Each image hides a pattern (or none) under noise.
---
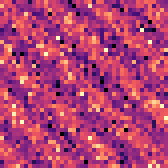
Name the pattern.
diagonal stripes
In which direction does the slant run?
top left to bottom right
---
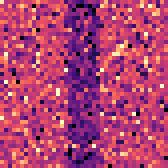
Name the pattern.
one vertical stripe
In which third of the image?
middle
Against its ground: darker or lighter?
darker
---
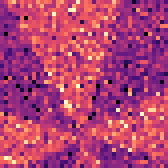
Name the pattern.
spokes from one point
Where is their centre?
bottom middle
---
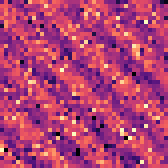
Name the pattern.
diagonal stripes
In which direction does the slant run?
top left to bottom right
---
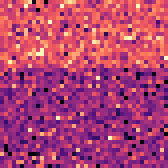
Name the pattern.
a sharp edge
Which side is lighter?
top
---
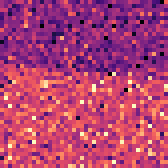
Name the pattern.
a sharp edge
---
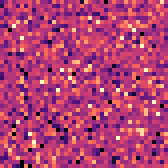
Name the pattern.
only noise
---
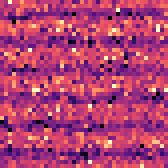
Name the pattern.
horizontal stripes
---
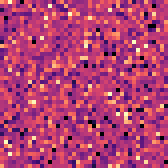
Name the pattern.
only noise
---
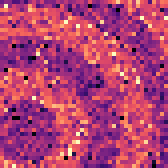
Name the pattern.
rings round one point
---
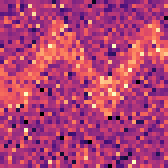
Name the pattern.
a wavy band
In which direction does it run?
left to right
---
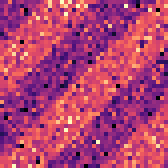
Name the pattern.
diagonal stripes
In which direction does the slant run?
bottom left to top right
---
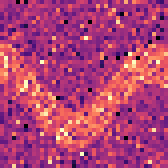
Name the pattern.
a wavy band
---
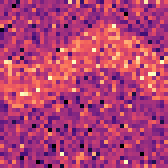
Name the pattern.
a wavy band
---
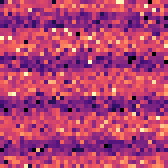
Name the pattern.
horizontal stripes
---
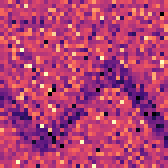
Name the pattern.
a wavy band
